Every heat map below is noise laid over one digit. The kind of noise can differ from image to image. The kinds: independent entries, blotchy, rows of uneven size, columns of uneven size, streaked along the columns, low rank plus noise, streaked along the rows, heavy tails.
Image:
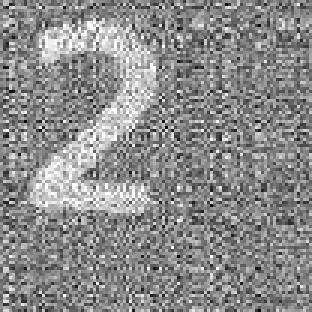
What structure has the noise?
low rank plus noise
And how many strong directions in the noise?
two
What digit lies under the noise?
2
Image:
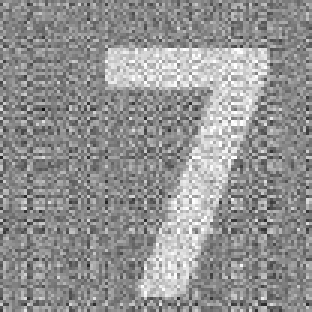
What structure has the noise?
low rank plus noise
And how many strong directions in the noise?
one
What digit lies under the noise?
7
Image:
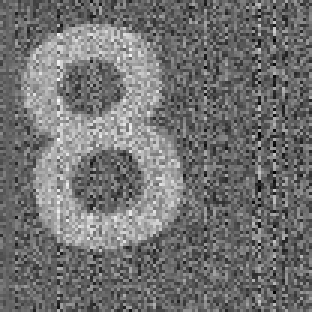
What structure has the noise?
columns of uneven size
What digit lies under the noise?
8
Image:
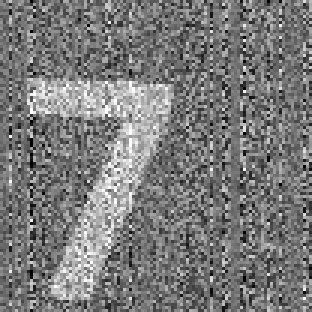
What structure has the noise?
columns of uneven size
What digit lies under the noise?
7
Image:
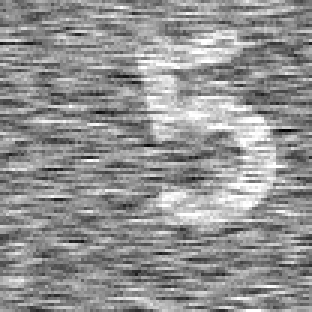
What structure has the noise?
streaked along the rows
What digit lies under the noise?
5
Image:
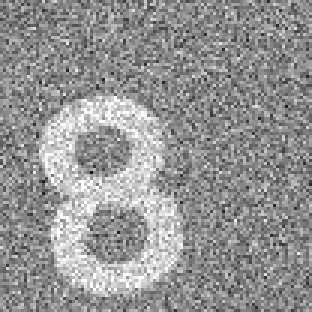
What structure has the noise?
independent entries
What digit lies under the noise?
8
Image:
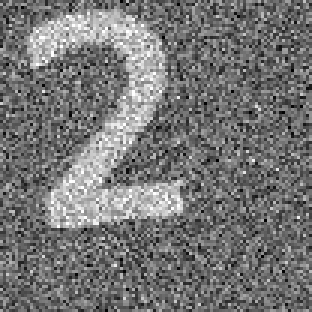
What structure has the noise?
independent entries
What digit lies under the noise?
2
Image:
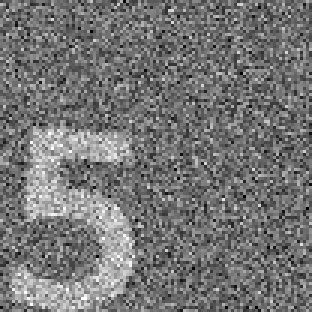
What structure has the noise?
independent entries
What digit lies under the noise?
5
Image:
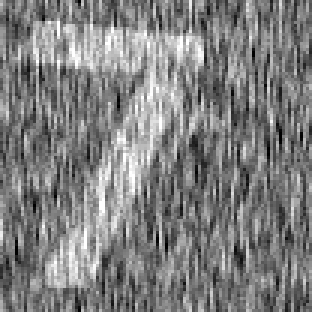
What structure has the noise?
streaked along the columns
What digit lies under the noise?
7
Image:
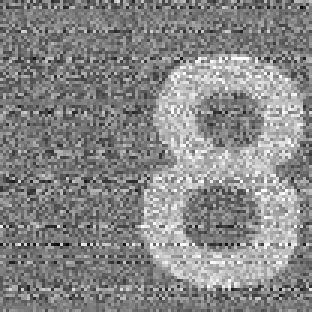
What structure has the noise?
rows of uneven size
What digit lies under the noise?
8
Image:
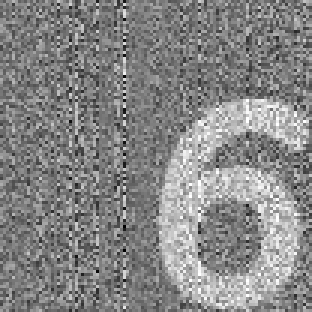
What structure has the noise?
columns of uneven size
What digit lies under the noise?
6
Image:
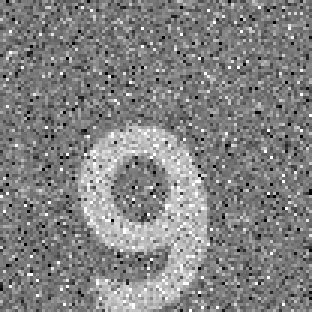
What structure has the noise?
heavy tails
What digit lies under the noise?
9
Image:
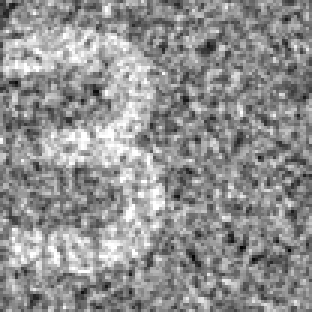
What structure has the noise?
blotchy
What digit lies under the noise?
3
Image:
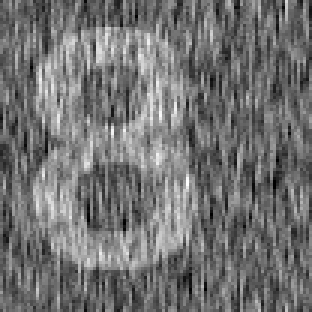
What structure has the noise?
streaked along the columns
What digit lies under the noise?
8
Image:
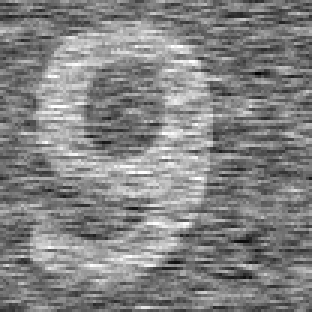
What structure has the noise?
streaked along the rows
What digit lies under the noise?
9
